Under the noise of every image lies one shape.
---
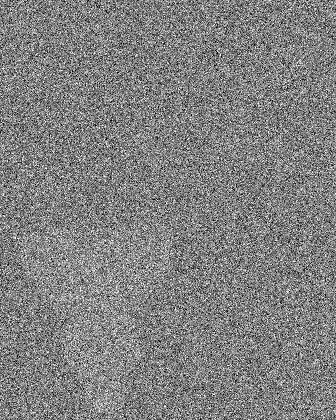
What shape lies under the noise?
chess pawn
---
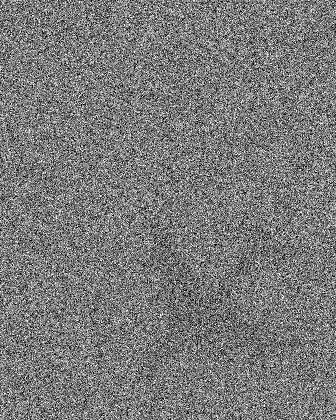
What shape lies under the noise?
airplane
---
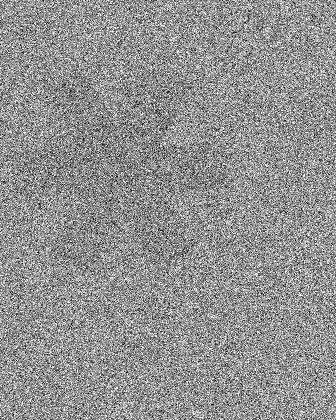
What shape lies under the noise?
asterisk
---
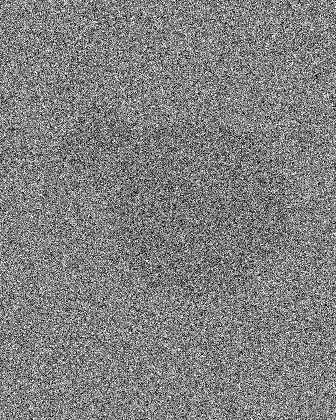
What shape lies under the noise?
light bulb
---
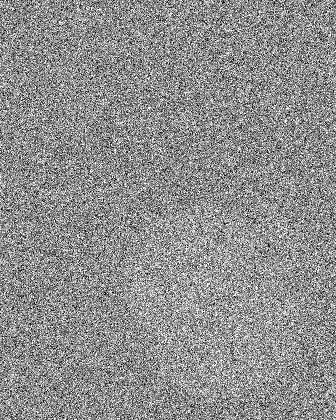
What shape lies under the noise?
apple
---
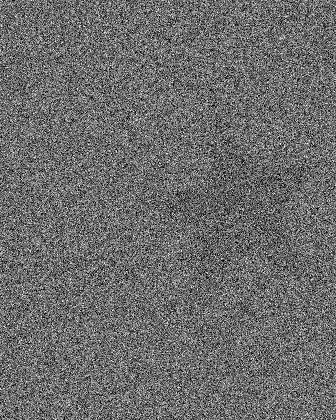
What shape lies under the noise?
star
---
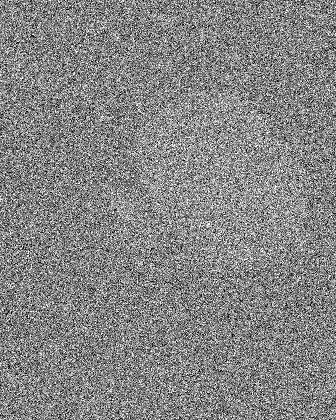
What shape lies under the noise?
apple
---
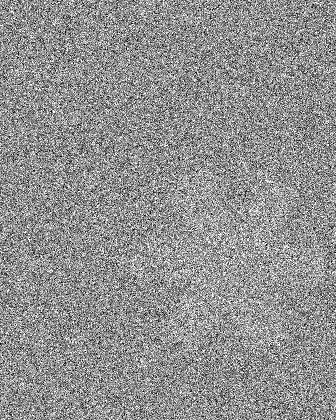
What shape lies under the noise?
asterisk
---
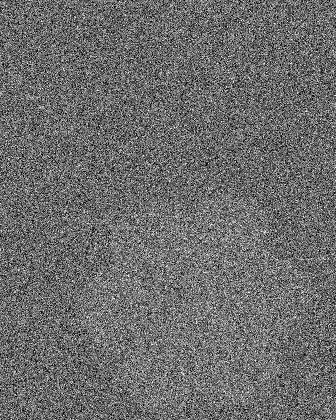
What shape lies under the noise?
flower
